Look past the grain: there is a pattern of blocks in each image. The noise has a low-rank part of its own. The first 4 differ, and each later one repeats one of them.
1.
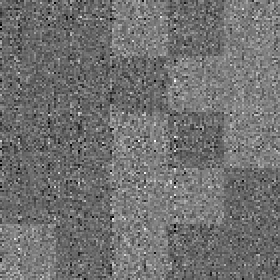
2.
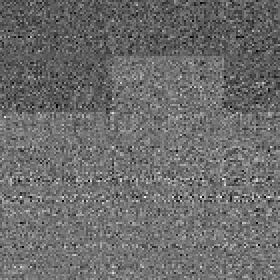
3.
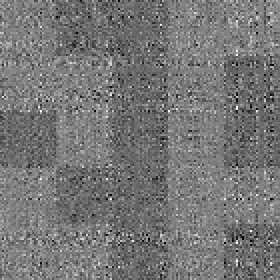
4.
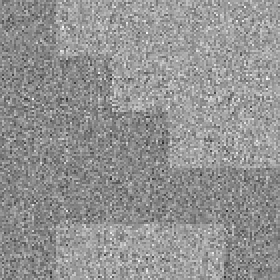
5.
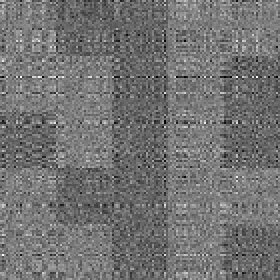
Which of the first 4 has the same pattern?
3
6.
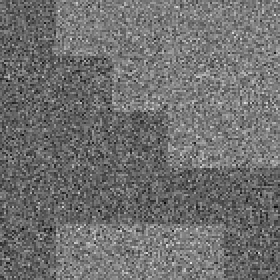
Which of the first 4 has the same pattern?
4
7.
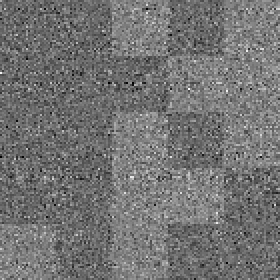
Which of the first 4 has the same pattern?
1
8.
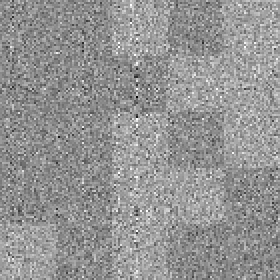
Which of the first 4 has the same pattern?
1
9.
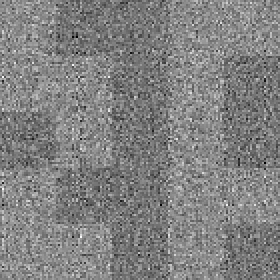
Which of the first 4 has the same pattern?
3
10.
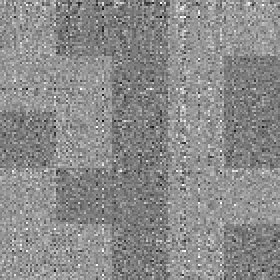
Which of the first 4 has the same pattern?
3
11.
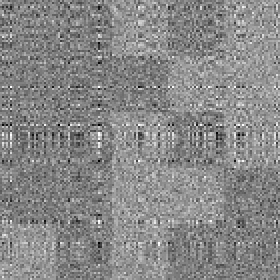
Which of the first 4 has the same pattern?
1
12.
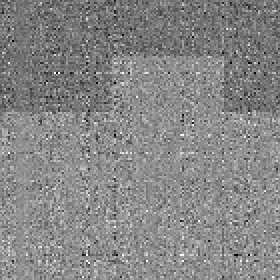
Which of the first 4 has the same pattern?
2
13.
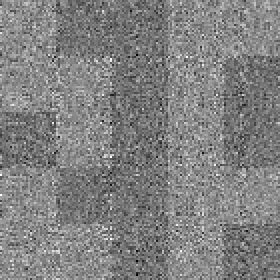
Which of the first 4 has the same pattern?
3
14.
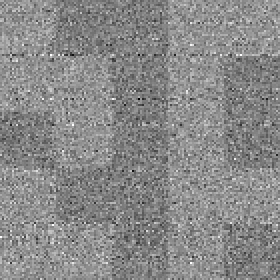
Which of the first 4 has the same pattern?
3
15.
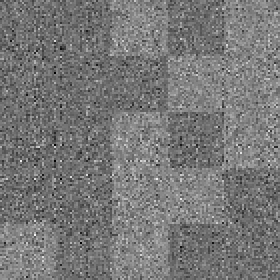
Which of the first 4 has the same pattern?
1
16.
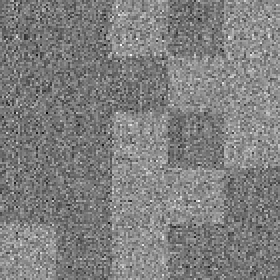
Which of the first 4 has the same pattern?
1
